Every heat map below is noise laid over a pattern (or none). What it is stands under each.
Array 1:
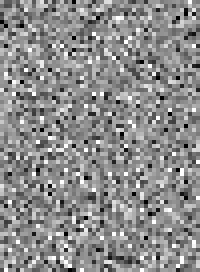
only noise
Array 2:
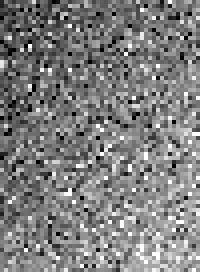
a smooth slope
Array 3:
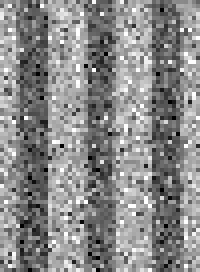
vertical stripes
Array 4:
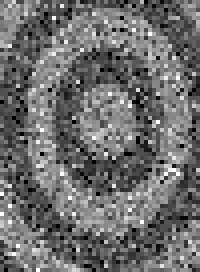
rings round one point
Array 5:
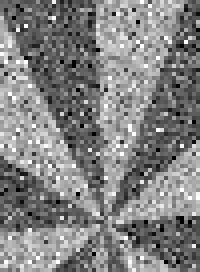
spokes from one point
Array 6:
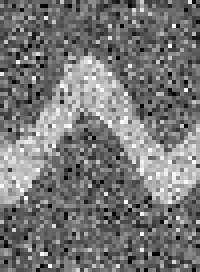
a wavy band
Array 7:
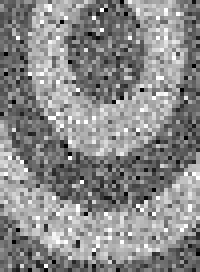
rings round one point
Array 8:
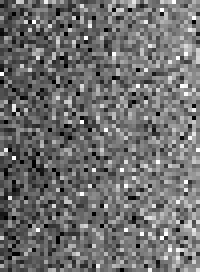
a smooth slope
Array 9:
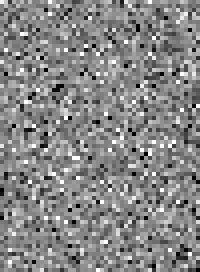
only noise
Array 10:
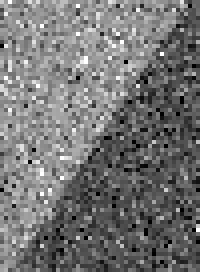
a sharp edge
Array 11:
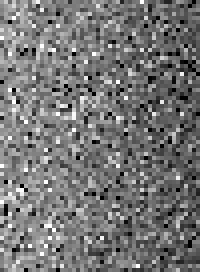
a smooth slope
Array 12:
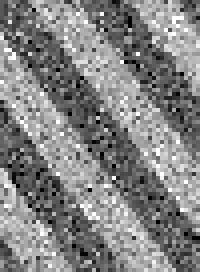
diagonal stripes
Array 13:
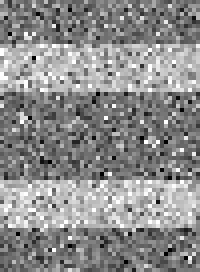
horizontal stripes
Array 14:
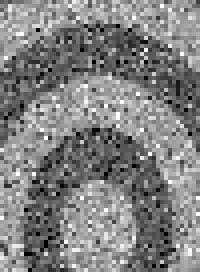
rings round one point
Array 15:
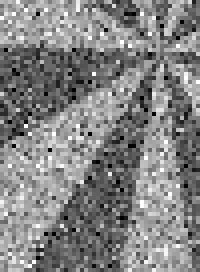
spokes from one point
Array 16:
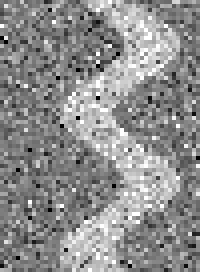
a wavy band
